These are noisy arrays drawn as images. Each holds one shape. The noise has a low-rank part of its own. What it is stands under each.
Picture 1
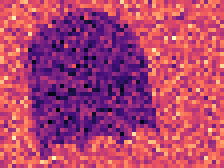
dark ghost
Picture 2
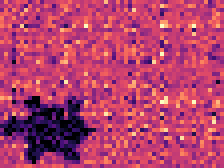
dark turtle, bottom left
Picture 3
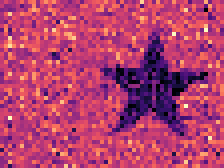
dark star
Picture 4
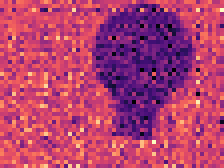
dark light bulb
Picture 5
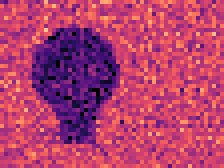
dark light bulb
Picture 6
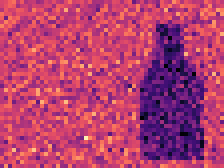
dark bottle
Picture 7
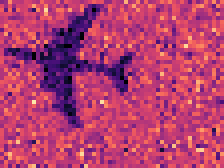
dark airplane
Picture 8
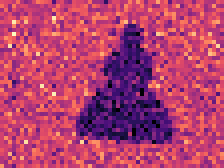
dark chess pawn
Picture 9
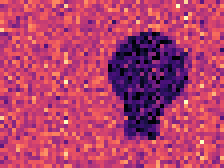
dark light bulb
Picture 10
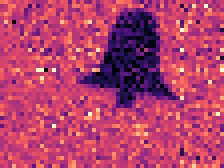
dark bell
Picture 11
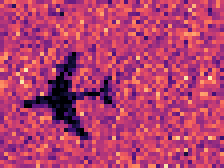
dark airplane
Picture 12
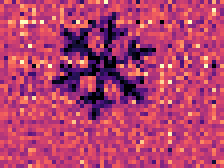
dark snowflake
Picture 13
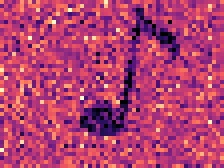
dark musical note
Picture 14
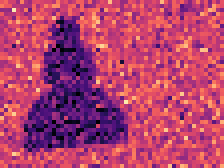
dark chess pawn
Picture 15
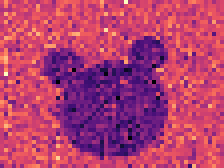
dark bear's head
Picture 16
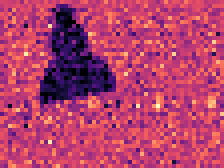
dark chess pawn
